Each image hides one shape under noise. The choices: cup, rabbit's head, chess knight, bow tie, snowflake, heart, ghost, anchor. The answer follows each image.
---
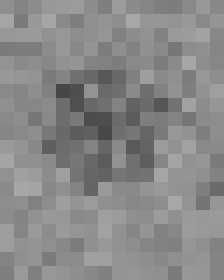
snowflake
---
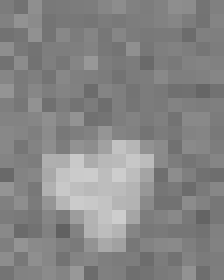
heart
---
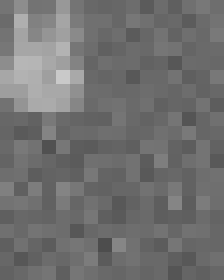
rabbit's head
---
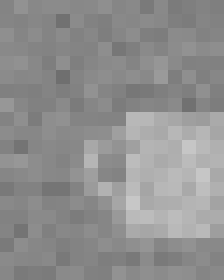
cup
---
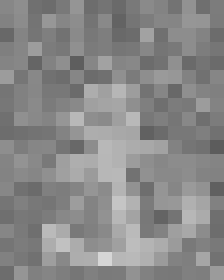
anchor
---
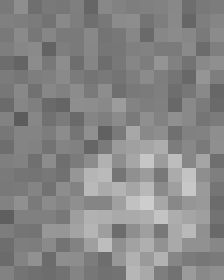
snowflake
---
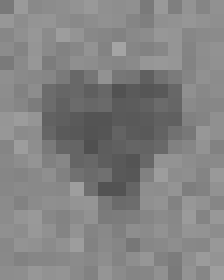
heart
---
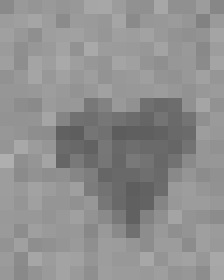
heart
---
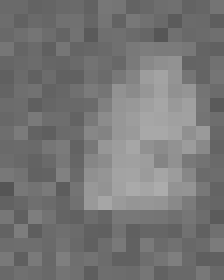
chess knight
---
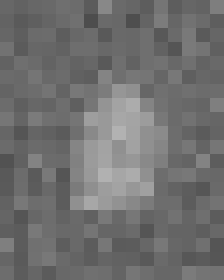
chess knight
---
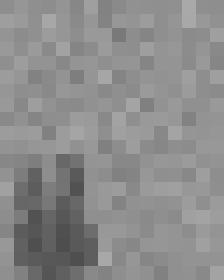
rabbit's head
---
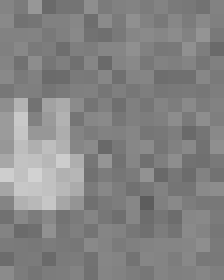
rabbit's head
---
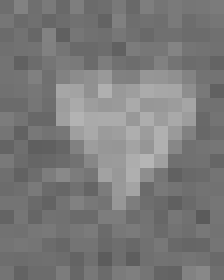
heart
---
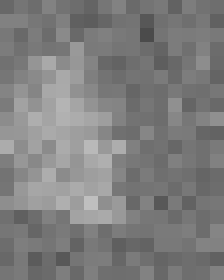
chess knight
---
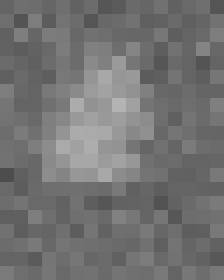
chess knight
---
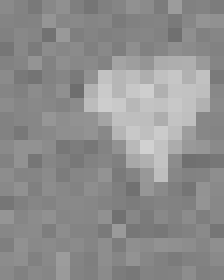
heart
